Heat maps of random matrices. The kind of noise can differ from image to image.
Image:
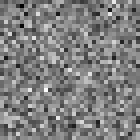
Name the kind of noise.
independent entries
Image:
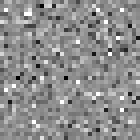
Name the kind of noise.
heavy tails
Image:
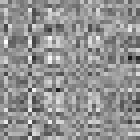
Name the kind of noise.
low rank plus noise
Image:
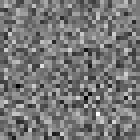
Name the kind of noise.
low rank plus noise
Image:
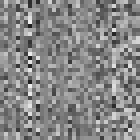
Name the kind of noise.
columns of uneven size
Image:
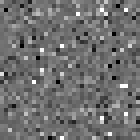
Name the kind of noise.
heavy tails
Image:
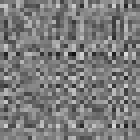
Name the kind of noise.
low rank plus noise
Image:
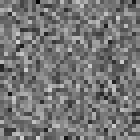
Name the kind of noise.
independent entries
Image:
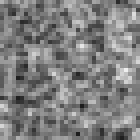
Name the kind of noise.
blotchy
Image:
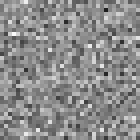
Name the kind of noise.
independent entries
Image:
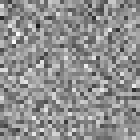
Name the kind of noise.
independent entries
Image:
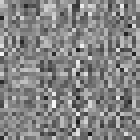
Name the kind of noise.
low rank plus noise
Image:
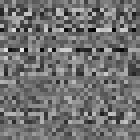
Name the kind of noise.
rows of uneven size
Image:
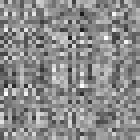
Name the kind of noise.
low rank plus noise
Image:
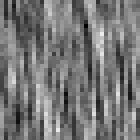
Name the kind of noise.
streaked along the columns
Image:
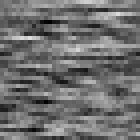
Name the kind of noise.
streaked along the rows
